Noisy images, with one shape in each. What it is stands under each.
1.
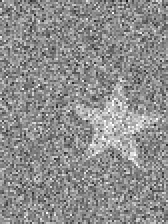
light star
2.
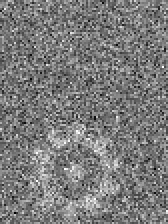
light gear
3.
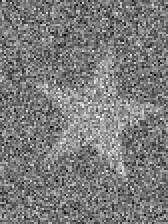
light star
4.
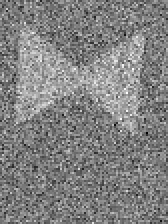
light bow tie
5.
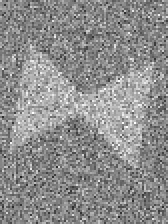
light bow tie
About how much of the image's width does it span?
nearly all
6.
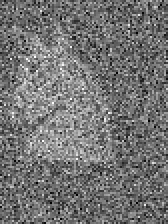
light chess knight
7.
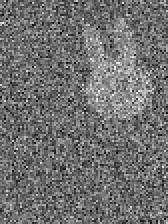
light rabbit's head
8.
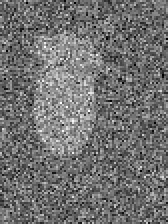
light footprint
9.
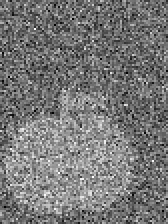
light apple
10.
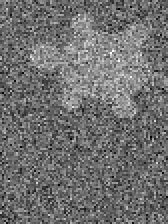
light turtle
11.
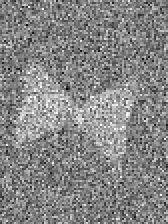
light bow tie
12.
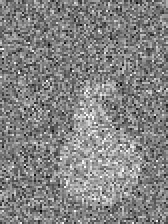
light pear
